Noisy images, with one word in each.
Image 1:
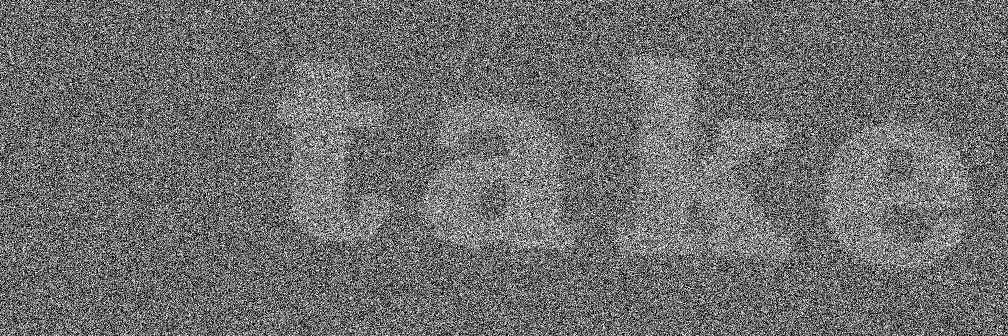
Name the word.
take
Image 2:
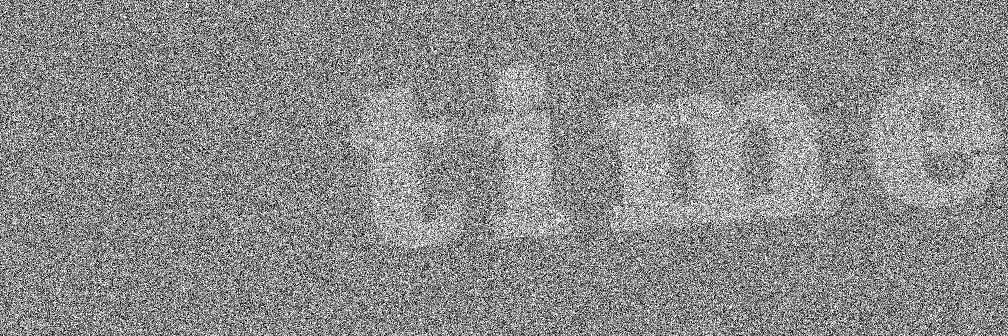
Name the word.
time
